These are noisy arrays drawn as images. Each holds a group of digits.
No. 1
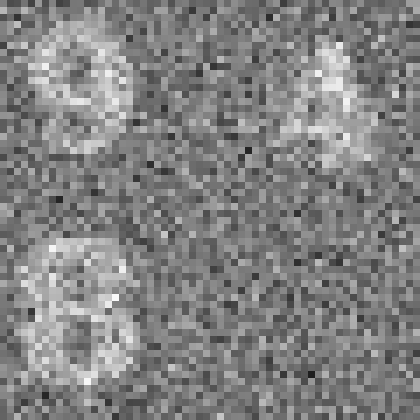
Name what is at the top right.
4
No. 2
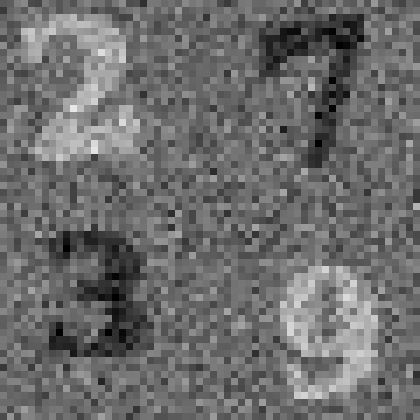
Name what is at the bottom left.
3
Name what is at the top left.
2
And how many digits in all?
4
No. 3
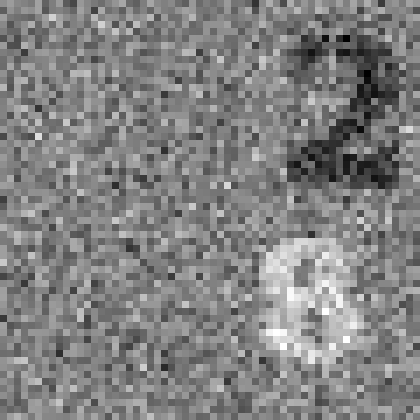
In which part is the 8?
bottom right
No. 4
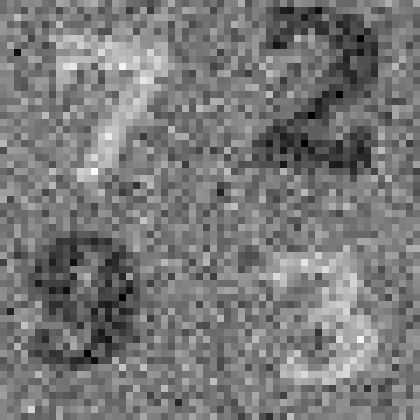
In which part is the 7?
top left
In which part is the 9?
bottom left
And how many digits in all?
4
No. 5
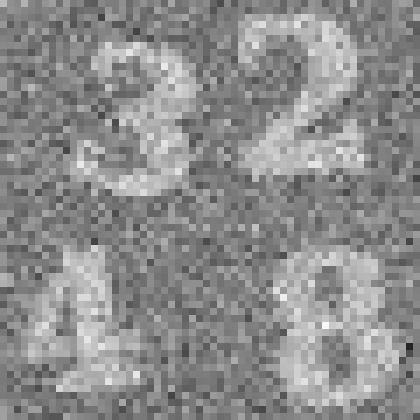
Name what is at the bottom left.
4
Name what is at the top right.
2
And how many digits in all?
4
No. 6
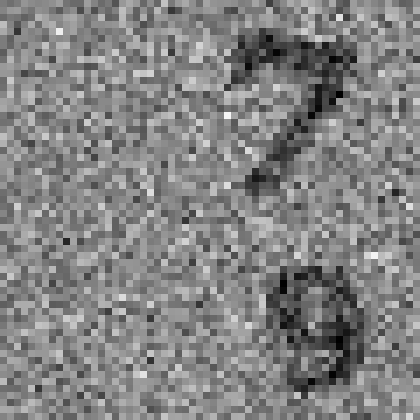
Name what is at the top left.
nothing
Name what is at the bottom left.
nothing
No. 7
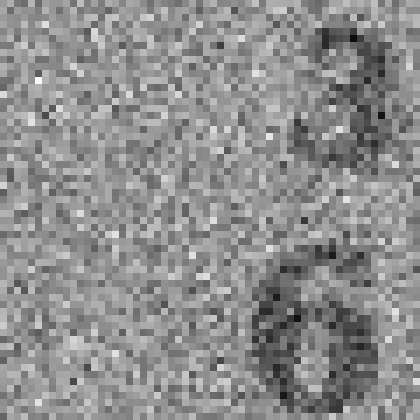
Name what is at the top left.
nothing
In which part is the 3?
top right
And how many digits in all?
2
